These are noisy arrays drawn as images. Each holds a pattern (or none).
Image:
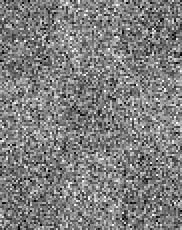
a checkerboard
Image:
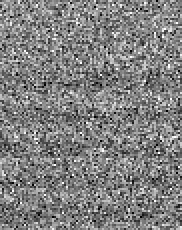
bands of rows
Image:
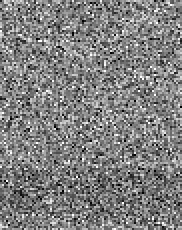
one band of rows
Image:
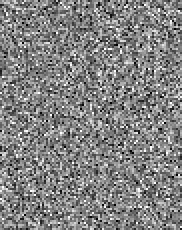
only noise
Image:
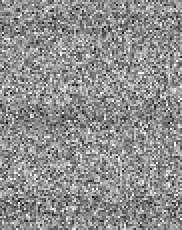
bands of rows
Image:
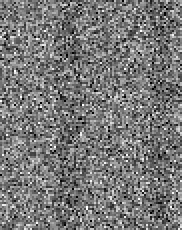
bands of columns
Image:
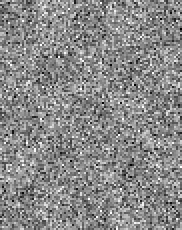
a checkerboard
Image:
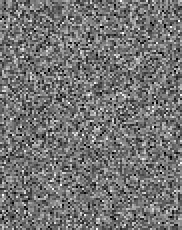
only noise
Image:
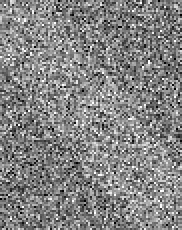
a diagonal band
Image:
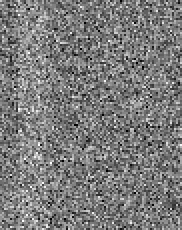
one band of columns
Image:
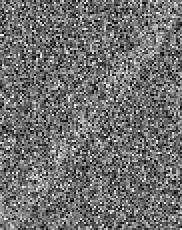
a diagonal band
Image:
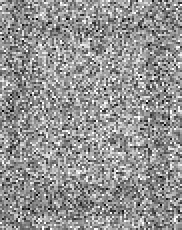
bands of rows crossing bands of columns
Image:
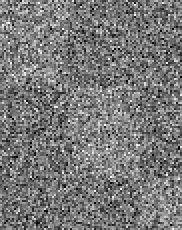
blocks along the diagonal
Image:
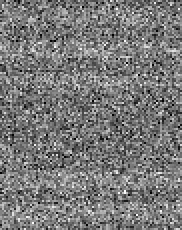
bands of rows
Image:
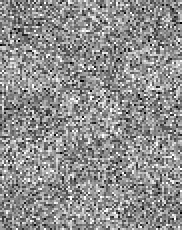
a checkerboard
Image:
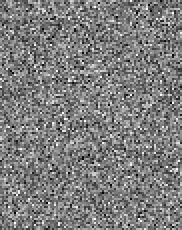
only noise
